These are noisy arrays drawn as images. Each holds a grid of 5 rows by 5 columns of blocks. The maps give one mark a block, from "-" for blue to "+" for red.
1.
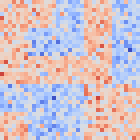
++-+-
+--+-
++++-
---++
+--++
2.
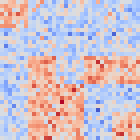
+----
-----
-+-++
-++--
-++-+
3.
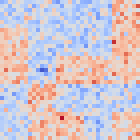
----+
+---+
+-+++
-+---
-++-+
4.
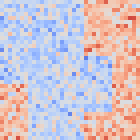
---++
---++
----+
+---+
+--++
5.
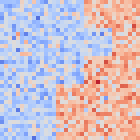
---++
----+
---++
--+++
--+++
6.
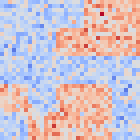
---++
--+++
-----
+-++-
-+++-
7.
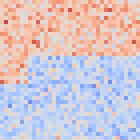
+++++
+++++
+----
-----
-----
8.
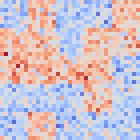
-+--+
++-++
++++-
---+-
-+---
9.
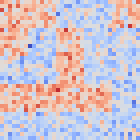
++--+
+-+--
--+--
++++-
-----
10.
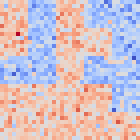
+-+--
+-++-
--+--
++++-
+++++
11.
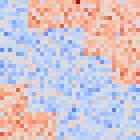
-++++
---++
----+
+----
++---
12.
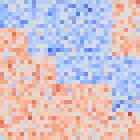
----+
+---+
++---
++++-
+++++
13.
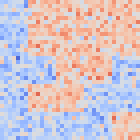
-++++
-++++
--++-
-++--
----+
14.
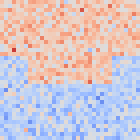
+++++
+++++
-+++-
-----
-----
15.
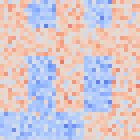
+-+-+
+++++
+-+-+
+-+-+
---++
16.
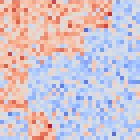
++++-
+++--
+----
+----
-+---
